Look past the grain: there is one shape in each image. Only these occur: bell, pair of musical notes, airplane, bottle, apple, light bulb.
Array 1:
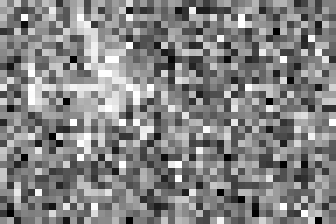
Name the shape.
airplane
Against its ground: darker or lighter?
lighter
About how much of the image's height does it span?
two thirds
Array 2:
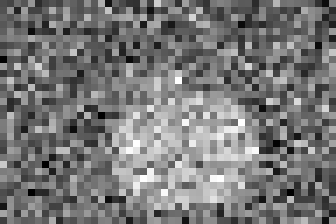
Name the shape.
apple
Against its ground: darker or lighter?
lighter
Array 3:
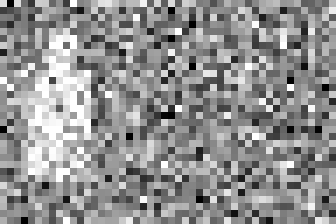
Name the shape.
bottle
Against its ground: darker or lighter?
lighter
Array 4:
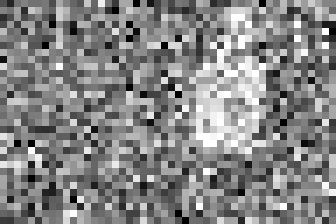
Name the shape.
bottle
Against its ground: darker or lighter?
lighter
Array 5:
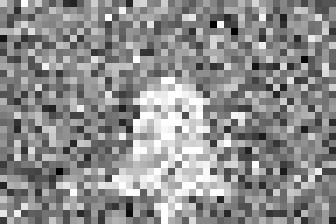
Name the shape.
bell
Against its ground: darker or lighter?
lighter
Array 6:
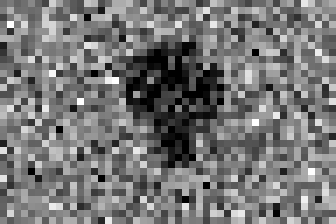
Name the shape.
light bulb
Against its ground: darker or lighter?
darker
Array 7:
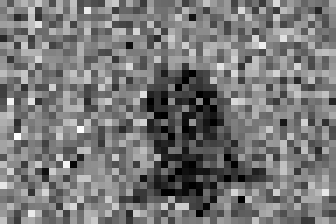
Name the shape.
bell
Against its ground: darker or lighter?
darker
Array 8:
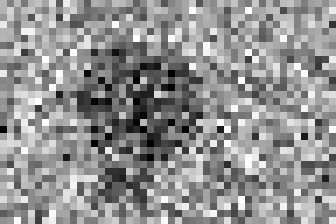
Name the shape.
light bulb
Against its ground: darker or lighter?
darker
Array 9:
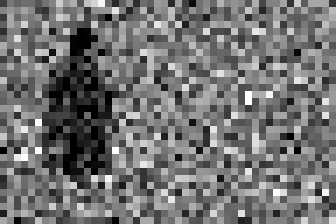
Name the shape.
bottle
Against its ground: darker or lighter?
darker
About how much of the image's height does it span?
two thirds
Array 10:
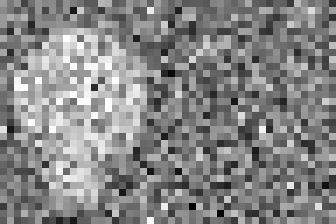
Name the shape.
light bulb
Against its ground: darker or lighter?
lighter
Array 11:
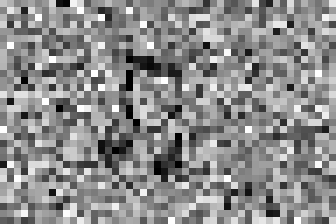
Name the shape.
pair of musical notes
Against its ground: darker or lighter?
darker
